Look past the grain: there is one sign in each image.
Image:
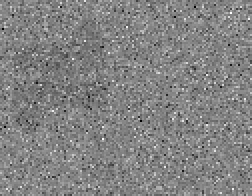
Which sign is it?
not-equal sign
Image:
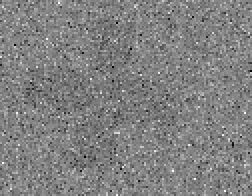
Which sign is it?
plus sign
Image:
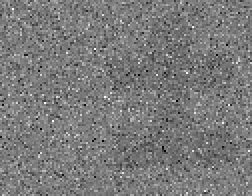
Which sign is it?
plus-minus sign
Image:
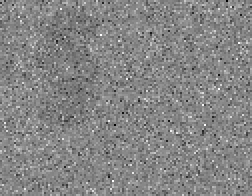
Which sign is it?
section sign
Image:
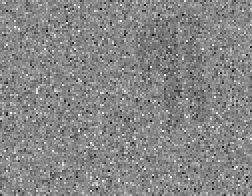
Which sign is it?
pilcrow
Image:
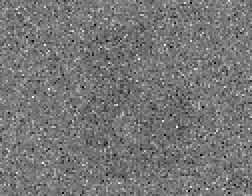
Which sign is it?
ampersand
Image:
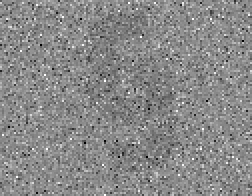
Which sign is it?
section sign
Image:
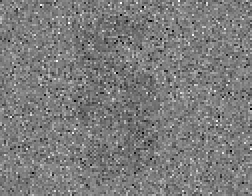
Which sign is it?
section sign
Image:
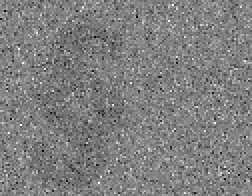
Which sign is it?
section sign
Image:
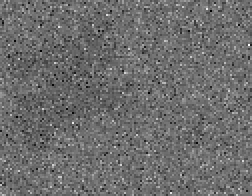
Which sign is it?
not-equal sign
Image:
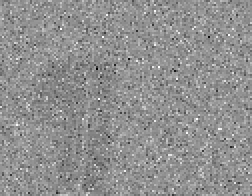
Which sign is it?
pilcrow
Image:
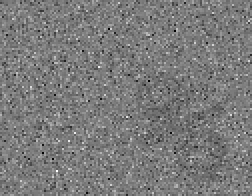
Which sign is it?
percent sign
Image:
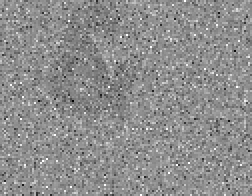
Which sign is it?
ampersand
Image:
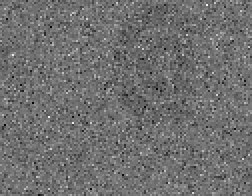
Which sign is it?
at sign
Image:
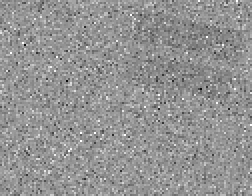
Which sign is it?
equals sign
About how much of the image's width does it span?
half
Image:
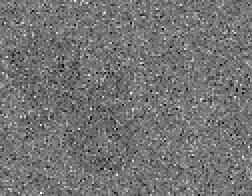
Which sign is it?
percent sign
